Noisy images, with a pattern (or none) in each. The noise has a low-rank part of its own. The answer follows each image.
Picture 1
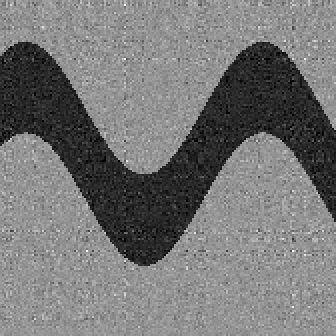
a wavy band
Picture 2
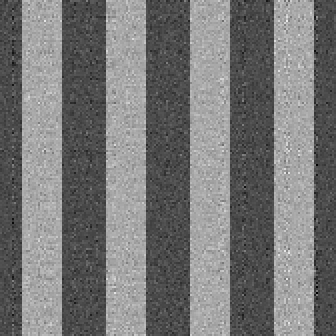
vertical stripes
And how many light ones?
4
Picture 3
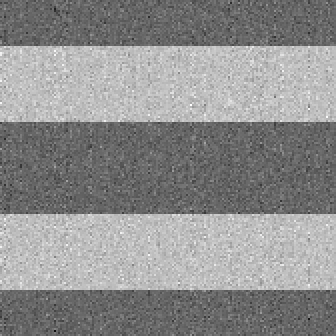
horizontal stripes
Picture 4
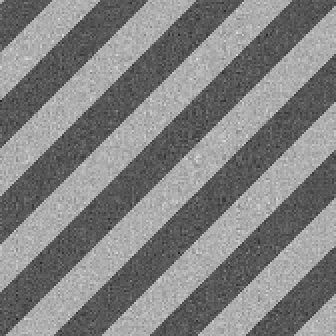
diagonal stripes
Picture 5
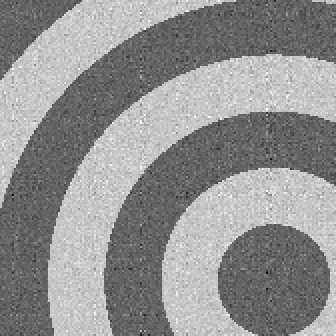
rings round one point
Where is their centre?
bottom right
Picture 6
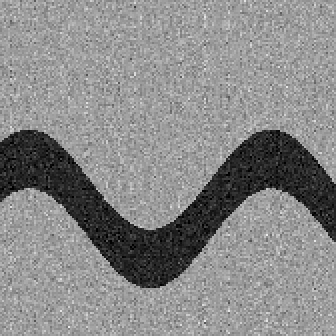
a wavy band
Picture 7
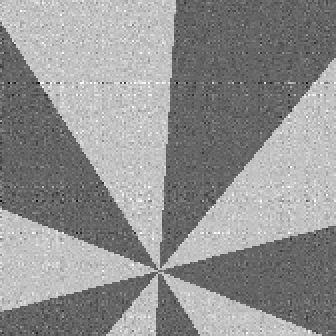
spokes from one point
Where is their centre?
bottom middle
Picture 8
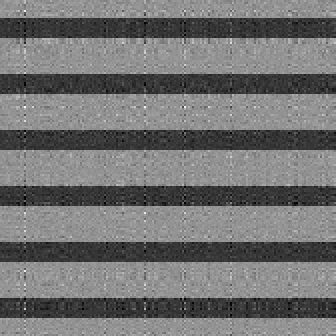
horizontal stripes
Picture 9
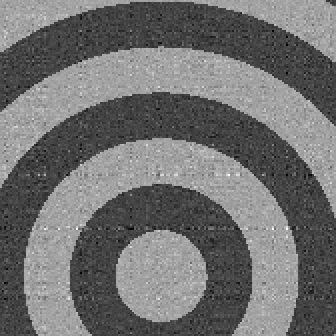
rings round one point
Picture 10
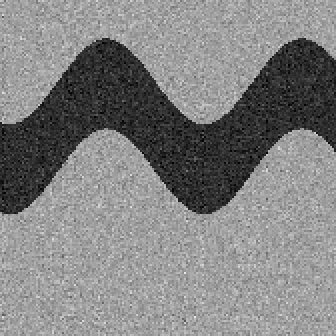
a wavy band
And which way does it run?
left to right
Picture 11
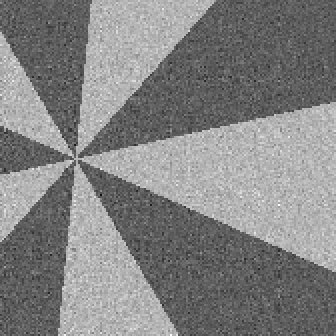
spokes from one point
